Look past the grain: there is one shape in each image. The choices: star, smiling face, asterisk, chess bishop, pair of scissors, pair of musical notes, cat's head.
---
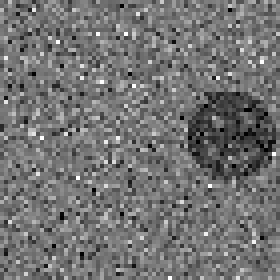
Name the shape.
smiling face
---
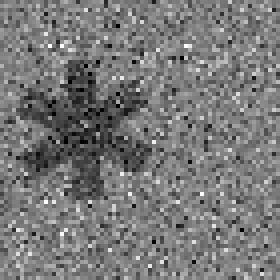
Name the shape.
asterisk
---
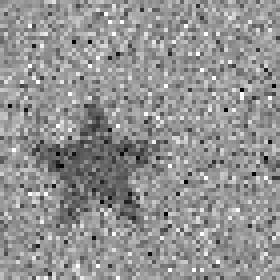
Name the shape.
star
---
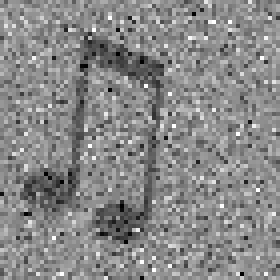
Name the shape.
pair of musical notes
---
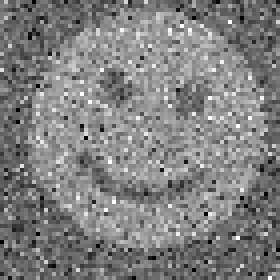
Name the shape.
smiling face
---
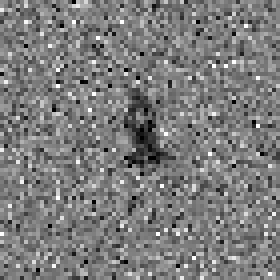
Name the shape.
chess bishop
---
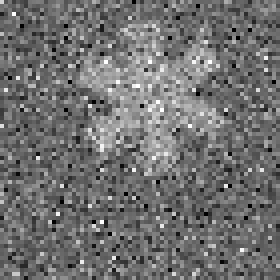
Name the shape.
asterisk
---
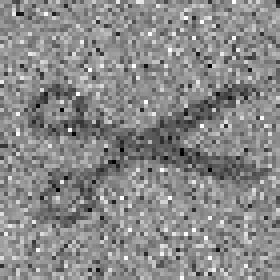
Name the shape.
pair of scissors
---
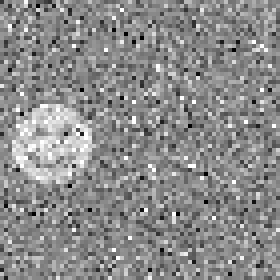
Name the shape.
smiling face
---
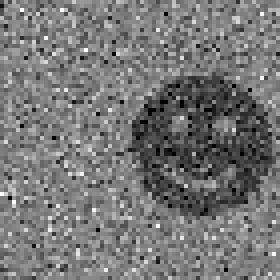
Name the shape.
smiling face
